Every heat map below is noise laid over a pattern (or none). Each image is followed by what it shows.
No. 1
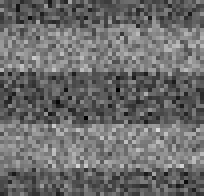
horizontal stripes
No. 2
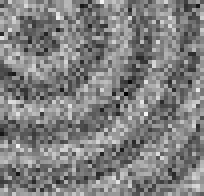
rings round one point
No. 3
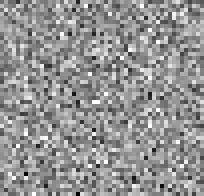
only noise
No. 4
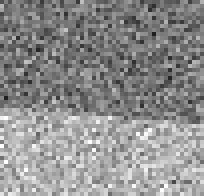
a sharp edge
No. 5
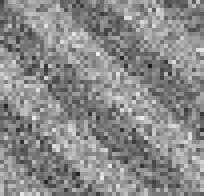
diagonal stripes
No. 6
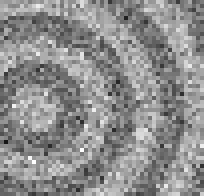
rings round one point
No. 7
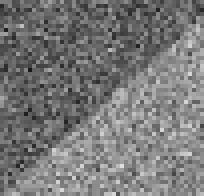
a sharp edge
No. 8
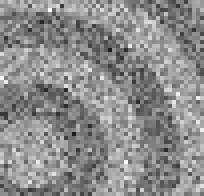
rings round one point
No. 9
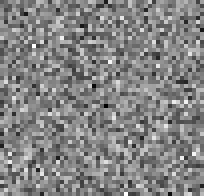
only noise
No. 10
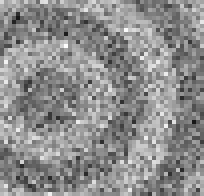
rings round one point
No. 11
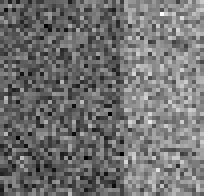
a sharp edge
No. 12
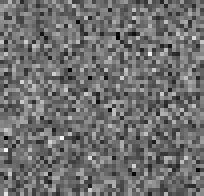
only noise
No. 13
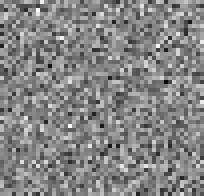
only noise
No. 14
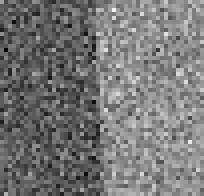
a sharp edge
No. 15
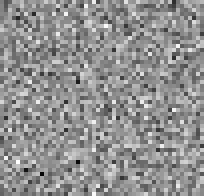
only noise
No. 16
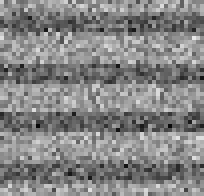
horizontal stripes
